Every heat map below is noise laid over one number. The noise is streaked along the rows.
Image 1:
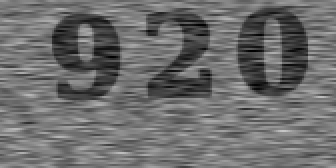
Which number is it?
920
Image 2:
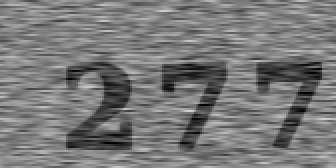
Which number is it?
277
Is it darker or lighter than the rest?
darker
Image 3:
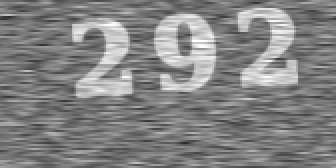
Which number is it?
292
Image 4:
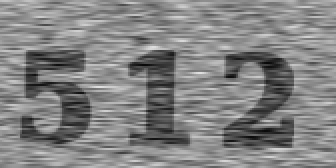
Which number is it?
512
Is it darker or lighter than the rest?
darker
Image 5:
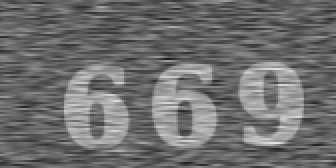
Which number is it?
669
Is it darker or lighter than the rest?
lighter
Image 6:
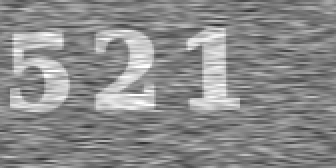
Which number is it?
521
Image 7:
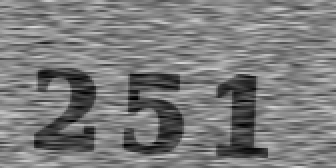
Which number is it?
251
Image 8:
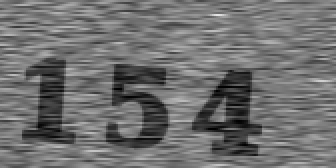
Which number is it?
154
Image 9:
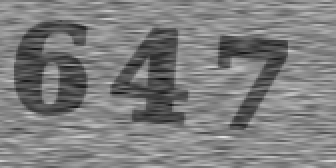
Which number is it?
647
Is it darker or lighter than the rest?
darker
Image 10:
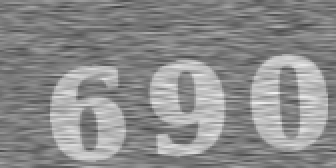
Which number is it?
690
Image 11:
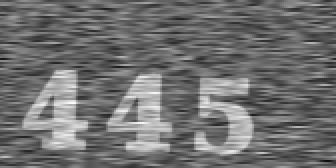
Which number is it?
445
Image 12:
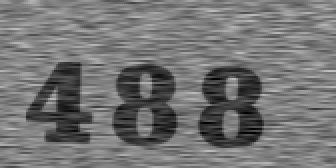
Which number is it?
488
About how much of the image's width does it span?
two thirds
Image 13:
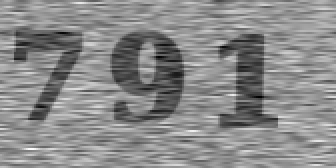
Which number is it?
791
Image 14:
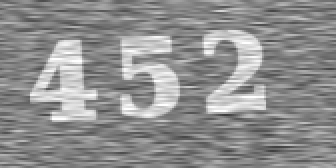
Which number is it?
452
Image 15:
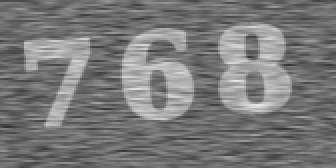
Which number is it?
768
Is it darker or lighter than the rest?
lighter
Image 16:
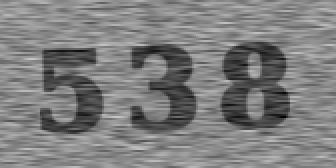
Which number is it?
538
